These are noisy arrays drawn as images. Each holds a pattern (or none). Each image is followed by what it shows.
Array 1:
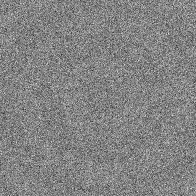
rings round one point
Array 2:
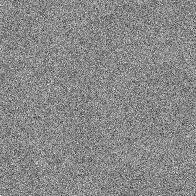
rings round one point
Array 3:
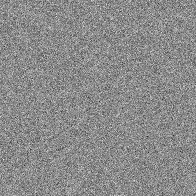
only noise
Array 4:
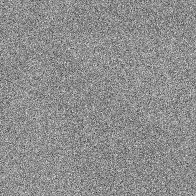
spokes from one point
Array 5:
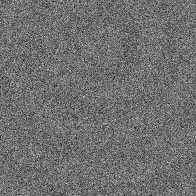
rings round one point
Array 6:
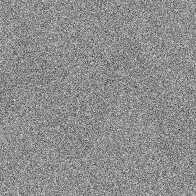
a wavy band
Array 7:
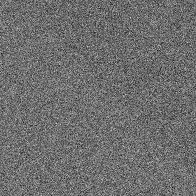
a sharp edge
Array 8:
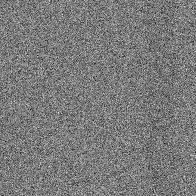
one vertical stripe
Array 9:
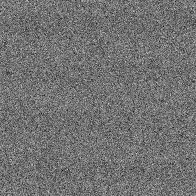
horizontal stripes
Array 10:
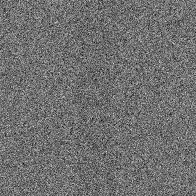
one vertical stripe
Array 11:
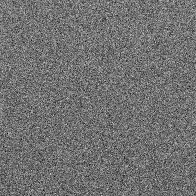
a smooth slope
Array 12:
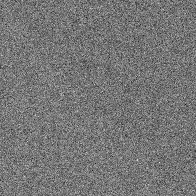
a sharp edge
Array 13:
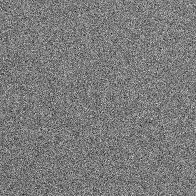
a smooth slope
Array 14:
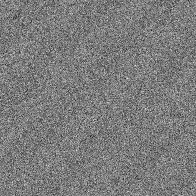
diagonal stripes
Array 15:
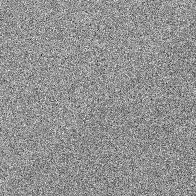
a sharp edge
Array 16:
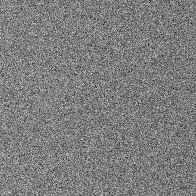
a smooth slope
